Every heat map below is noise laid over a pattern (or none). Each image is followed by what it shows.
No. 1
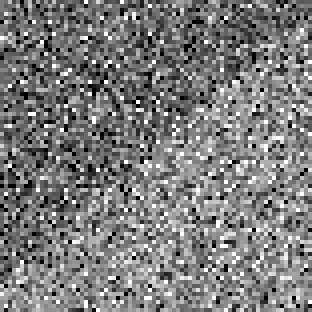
a sharp edge
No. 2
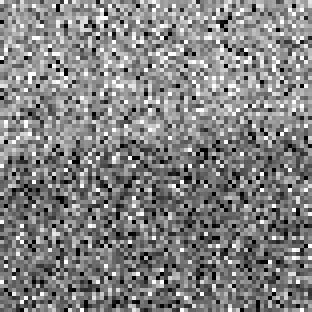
a sharp edge
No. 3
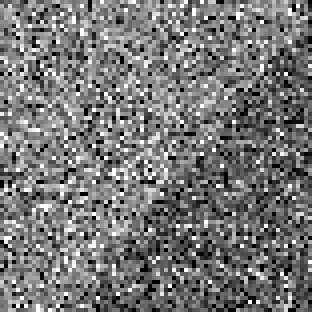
a sharp edge
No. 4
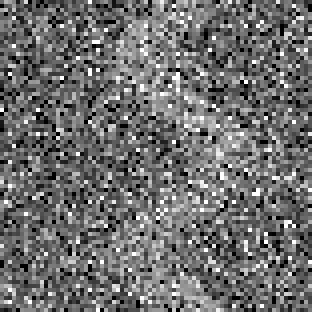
a wavy band
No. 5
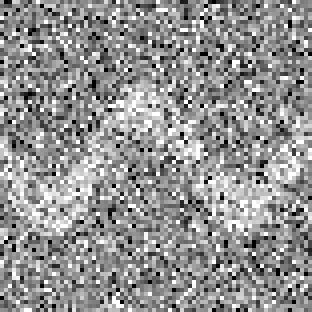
a wavy band
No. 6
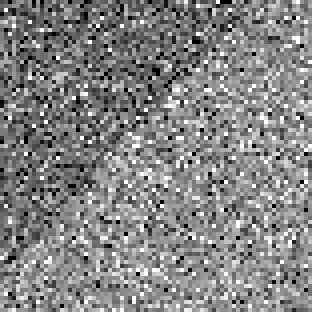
a sharp edge
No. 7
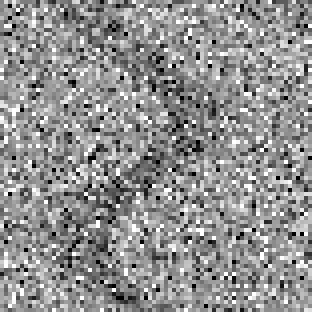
a wavy band
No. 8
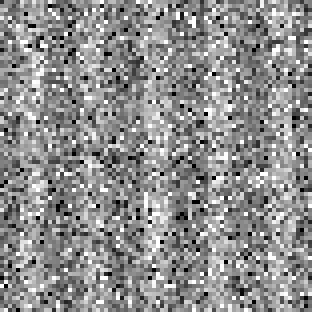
vertical stripes
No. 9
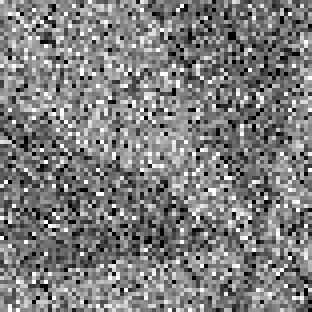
spokes from one point
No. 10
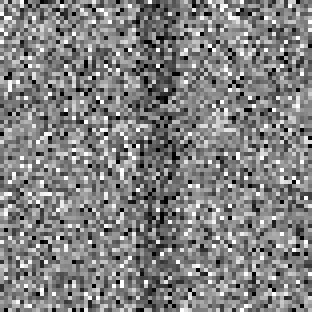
one vertical stripe
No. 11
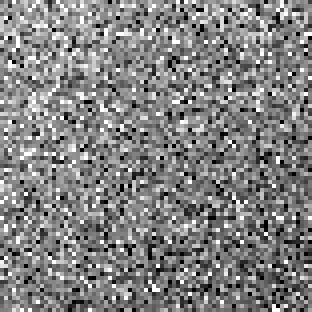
a smooth slope
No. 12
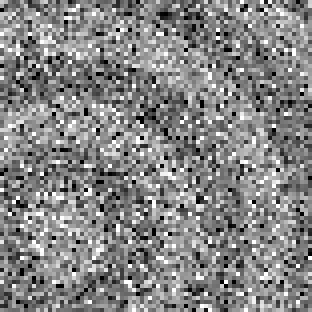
rings round one point
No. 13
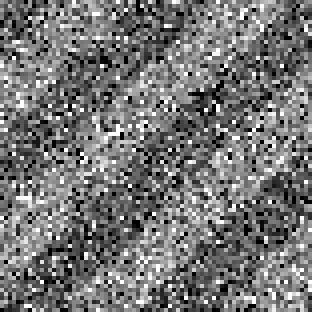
diagonal stripes
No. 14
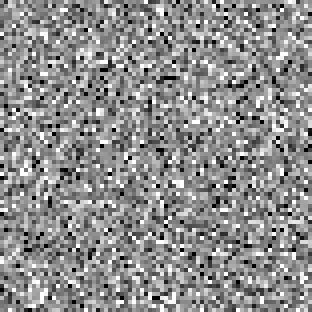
only noise
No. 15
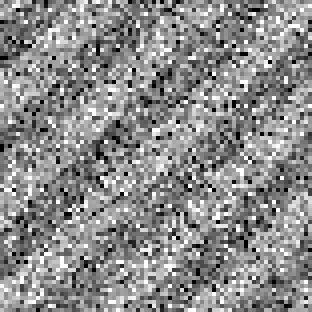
diagonal stripes
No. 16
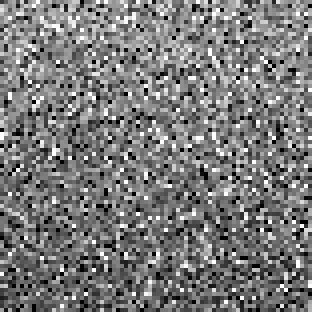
a smooth slope
